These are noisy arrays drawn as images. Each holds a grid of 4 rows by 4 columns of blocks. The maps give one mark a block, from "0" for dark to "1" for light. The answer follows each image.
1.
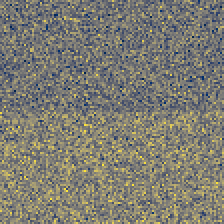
0000
0000
1111
1111
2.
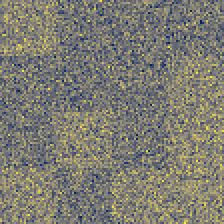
1000
0001
0101
1011
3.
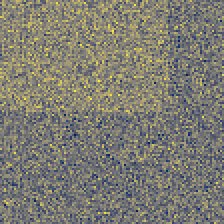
1110
1110
0000
0000
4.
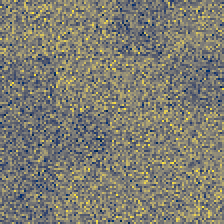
1101
0110
0011
0111
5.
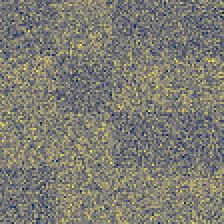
0100
1011
1100
0111
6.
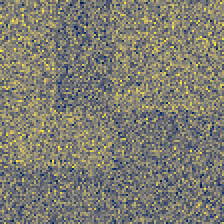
1011
1011
1100
0000
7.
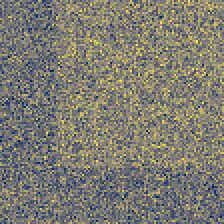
0111
0111
0111
0000
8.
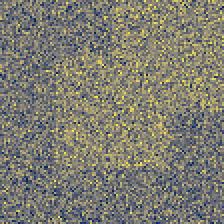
0011
0111
0110
0000
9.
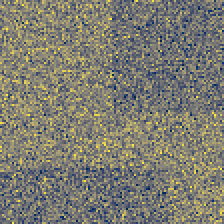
1100
1100
1111
0001
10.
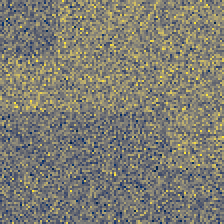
0111
1111
0001
0000
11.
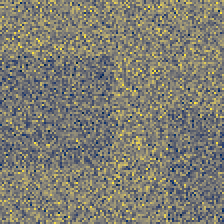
1111
0011
0010
1110
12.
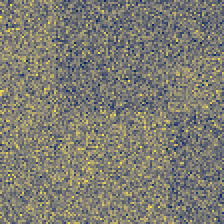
1000
1001
1110
1110
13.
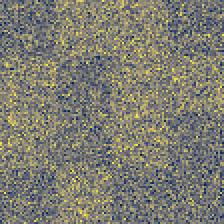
0110
1011
1010
0100
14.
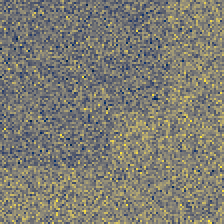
0001
0001
0011
1111
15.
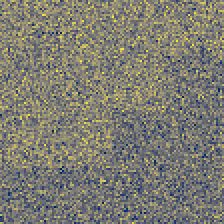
1111
1110
1100
0000
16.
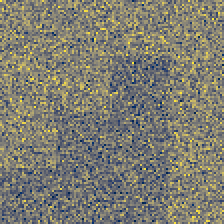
1111
1101
1001
0001
